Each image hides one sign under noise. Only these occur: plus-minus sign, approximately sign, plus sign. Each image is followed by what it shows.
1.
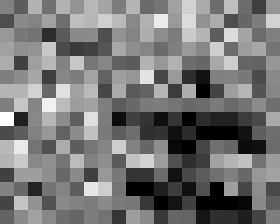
dark plus-minus sign
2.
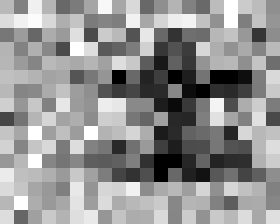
dark plus-minus sign
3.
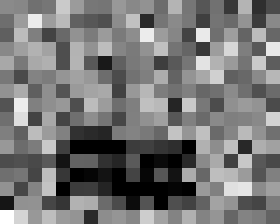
dark approximately sign
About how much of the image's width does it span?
half
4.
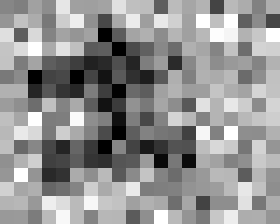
dark plus-minus sign
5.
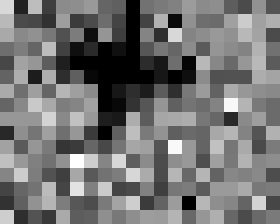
dark plus sign
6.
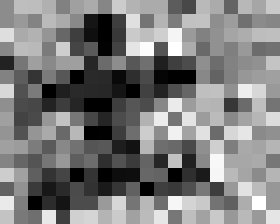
dark plus-minus sign
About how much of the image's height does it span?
nearly all
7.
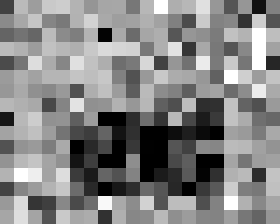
dark approximately sign
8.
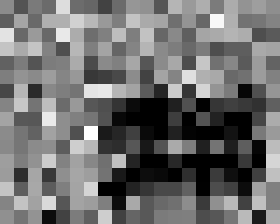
dark approximately sign
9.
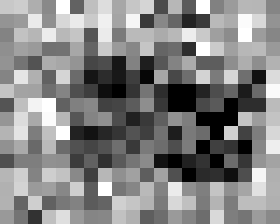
dark approximately sign
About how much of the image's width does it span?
two thirds
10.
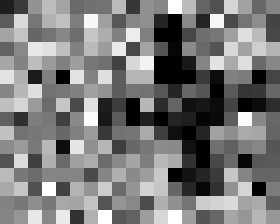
dark plus sign
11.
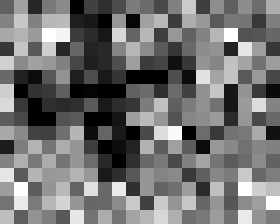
dark plus sign
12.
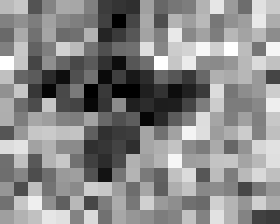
dark plus sign
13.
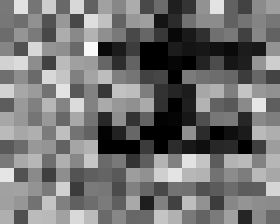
dark plus-minus sign
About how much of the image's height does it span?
two thirds
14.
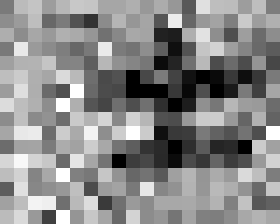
dark plus-minus sign
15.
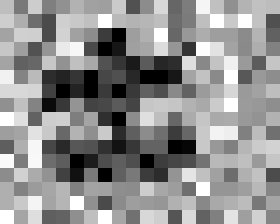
dark plus-minus sign
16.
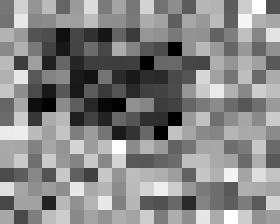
dark approximately sign
